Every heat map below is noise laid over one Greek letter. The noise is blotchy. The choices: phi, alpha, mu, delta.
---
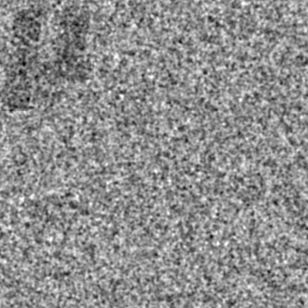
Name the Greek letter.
mu
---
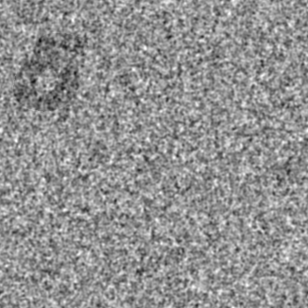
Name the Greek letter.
delta
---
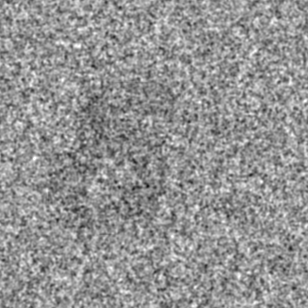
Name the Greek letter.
delta
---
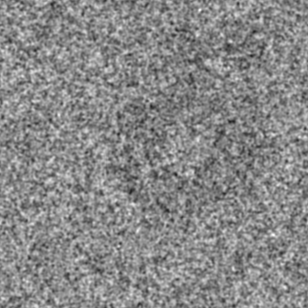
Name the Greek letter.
delta
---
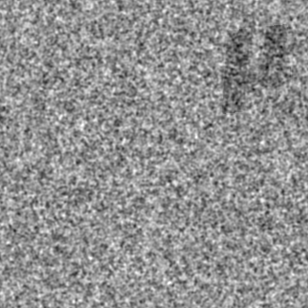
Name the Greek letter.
mu
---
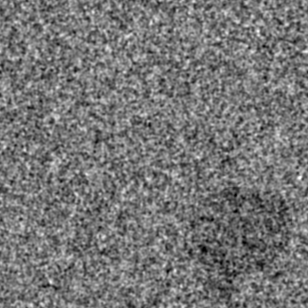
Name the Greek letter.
phi
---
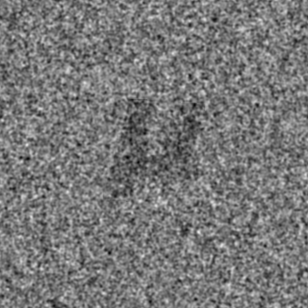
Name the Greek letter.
mu
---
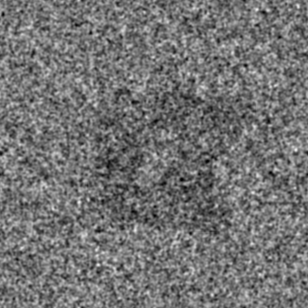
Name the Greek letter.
alpha
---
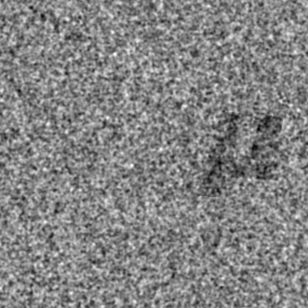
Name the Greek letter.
mu
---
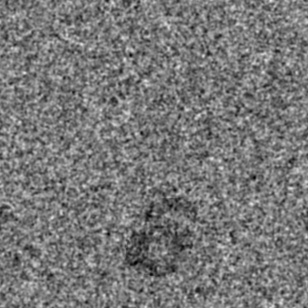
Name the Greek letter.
delta
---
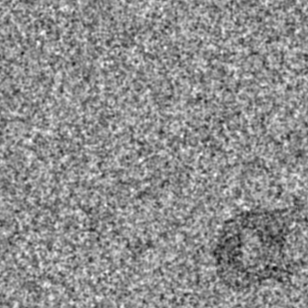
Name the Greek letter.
alpha
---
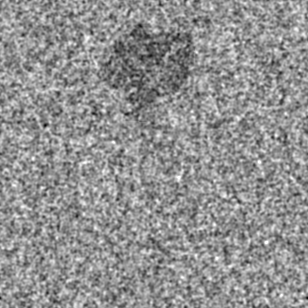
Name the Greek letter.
phi
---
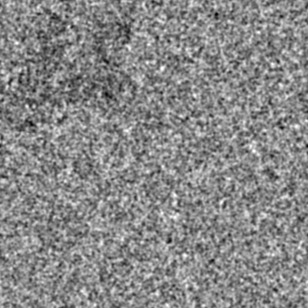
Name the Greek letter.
mu
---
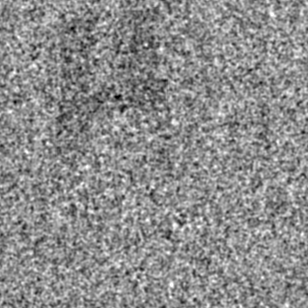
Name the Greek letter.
mu
